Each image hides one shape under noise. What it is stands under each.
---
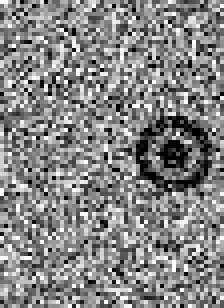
bullseye
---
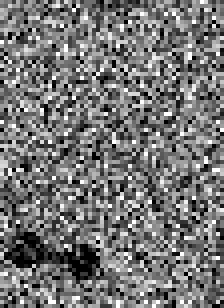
dumbbell
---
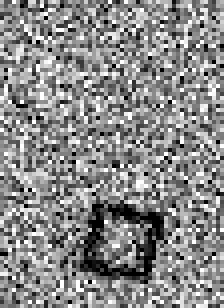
square frame
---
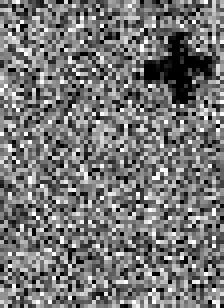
cross
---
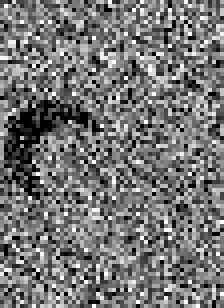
crescent
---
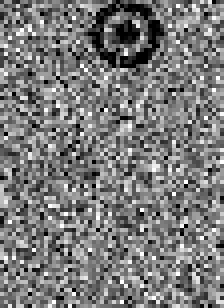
bullseye
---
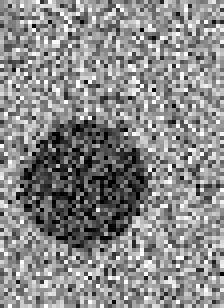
disc
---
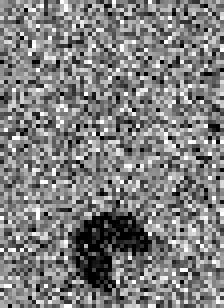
disc with a wedge cut out
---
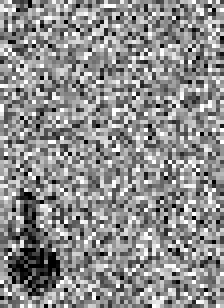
lollipop
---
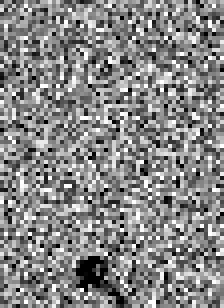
lollipop
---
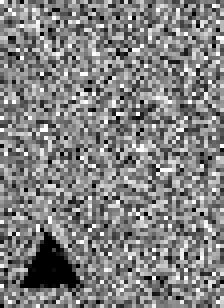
triangle
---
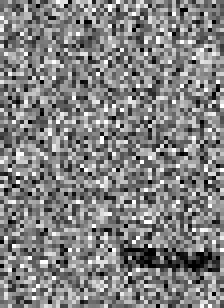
bar
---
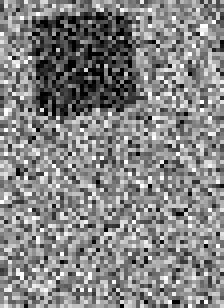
square
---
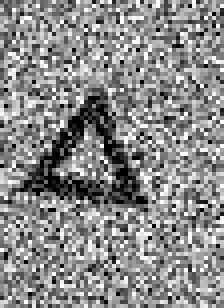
triangle frame
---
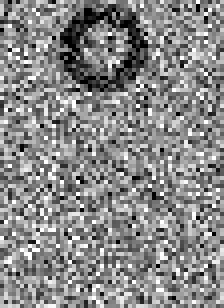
ring
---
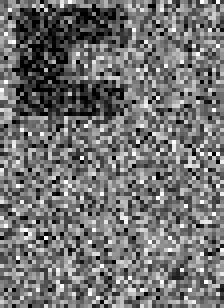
square with a notch
